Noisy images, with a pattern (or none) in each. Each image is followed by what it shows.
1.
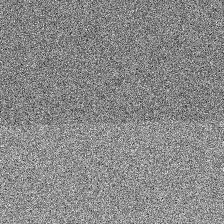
a sharp edge
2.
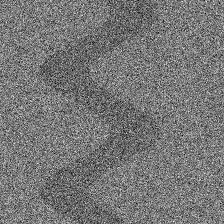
a wavy band
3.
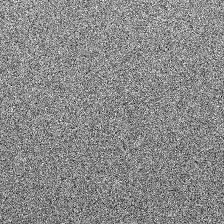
a smooth slope
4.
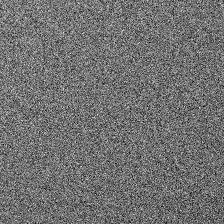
a smooth slope
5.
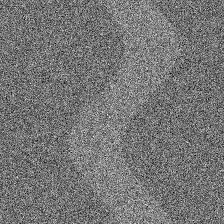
a wavy band
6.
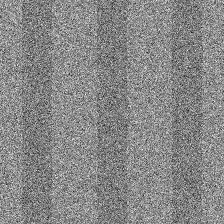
vertical stripes
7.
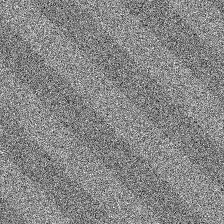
diagonal stripes
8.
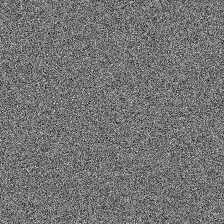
only noise
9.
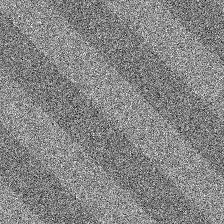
diagonal stripes
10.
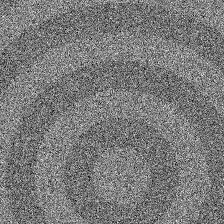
rings round one point
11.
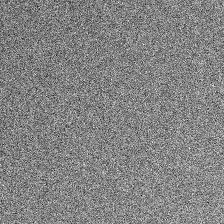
a smooth slope
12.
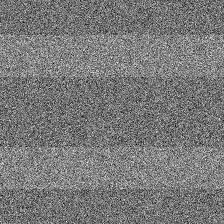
horizontal stripes
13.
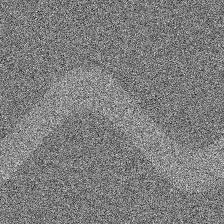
a wavy band
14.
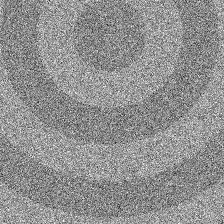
rings round one point
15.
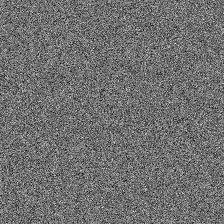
only noise
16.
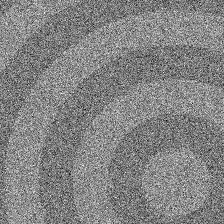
rings round one point
